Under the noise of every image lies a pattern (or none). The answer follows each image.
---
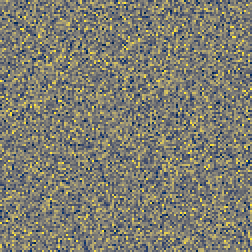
only noise
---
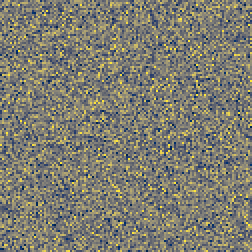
only noise
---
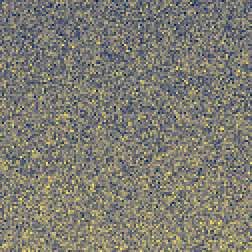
a smooth slope
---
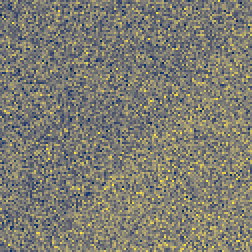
a sharp edge
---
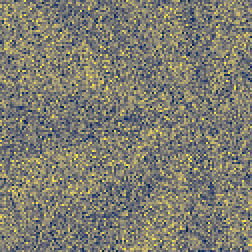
spokes from one point
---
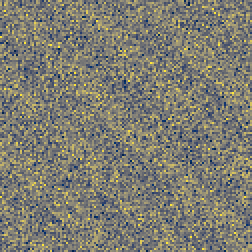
diagonal stripes
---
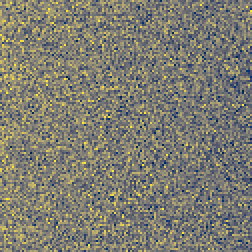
a smooth slope
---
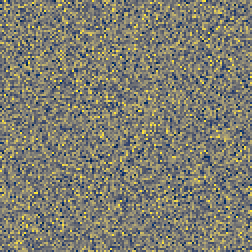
only noise
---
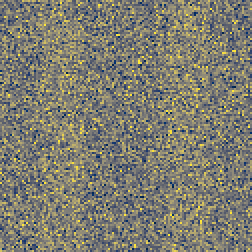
vertical stripes
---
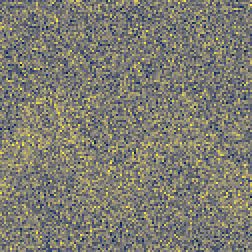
a wavy band
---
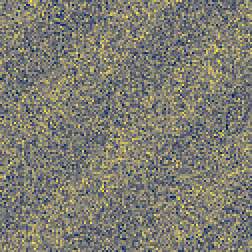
diagonal stripes
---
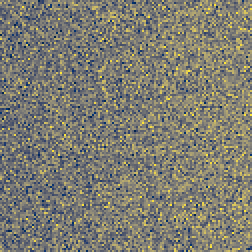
a smooth slope
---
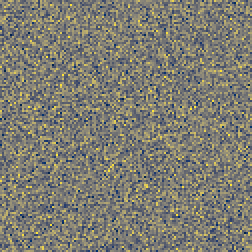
only noise
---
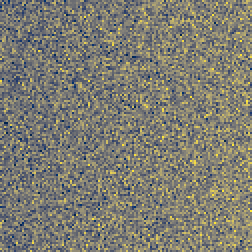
a smooth slope
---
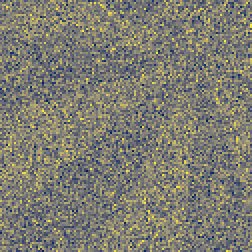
spokes from one point
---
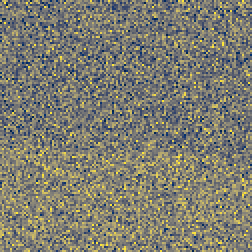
a sharp edge
